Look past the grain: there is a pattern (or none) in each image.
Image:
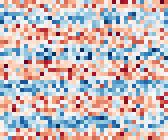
horizontal stripes
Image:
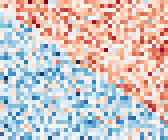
a sharp edge
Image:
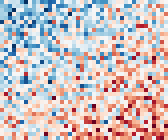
a smooth slope
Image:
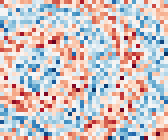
rings round one point
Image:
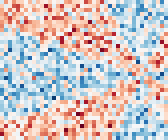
spokes from one point
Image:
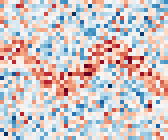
a wavy band
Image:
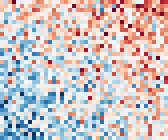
a smooth slope
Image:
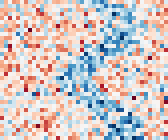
a wavy band
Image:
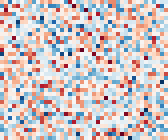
only noise
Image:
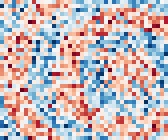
rings round one point
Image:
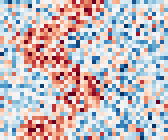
a wavy band
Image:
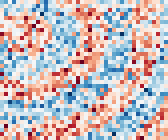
rings round one point
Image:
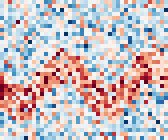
a wavy band
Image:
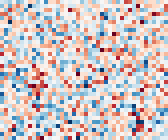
only noise
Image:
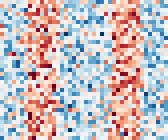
vertical stripes
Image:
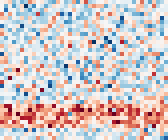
one horizontal stripe
